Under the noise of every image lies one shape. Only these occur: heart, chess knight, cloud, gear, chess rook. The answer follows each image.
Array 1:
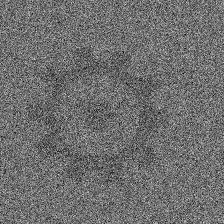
dark gear
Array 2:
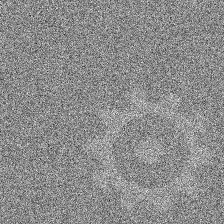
light gear
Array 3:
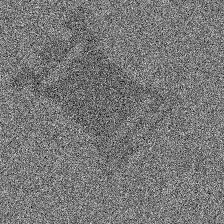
dark chess rook
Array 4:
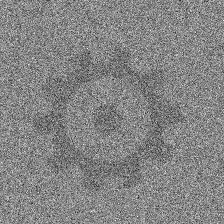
dark gear
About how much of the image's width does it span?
two thirds
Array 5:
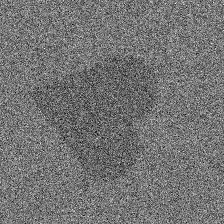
dark heart
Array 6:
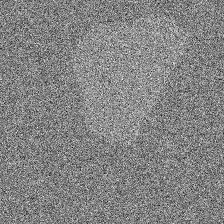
light cloud
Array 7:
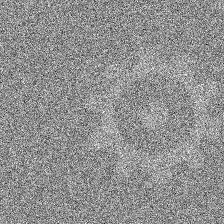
light gear
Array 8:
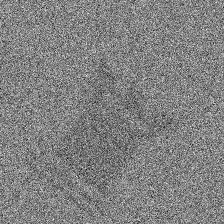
dark chess rook
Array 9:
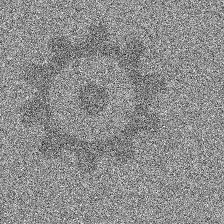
dark gear
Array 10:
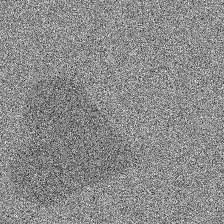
dark heart
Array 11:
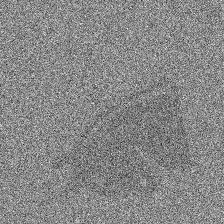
dark chess knight
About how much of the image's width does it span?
two thirds
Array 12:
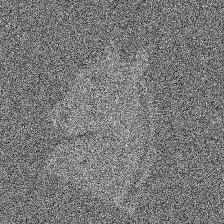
light chess knight
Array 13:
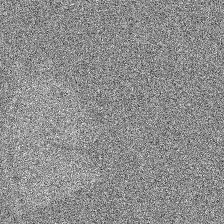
light chess knight
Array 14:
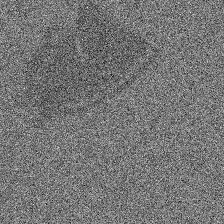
dark chess knight
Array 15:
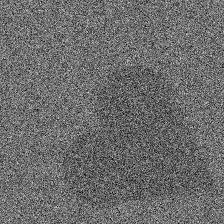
dark heart
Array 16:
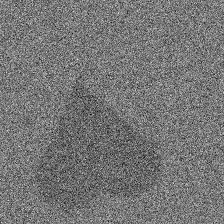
dark heart
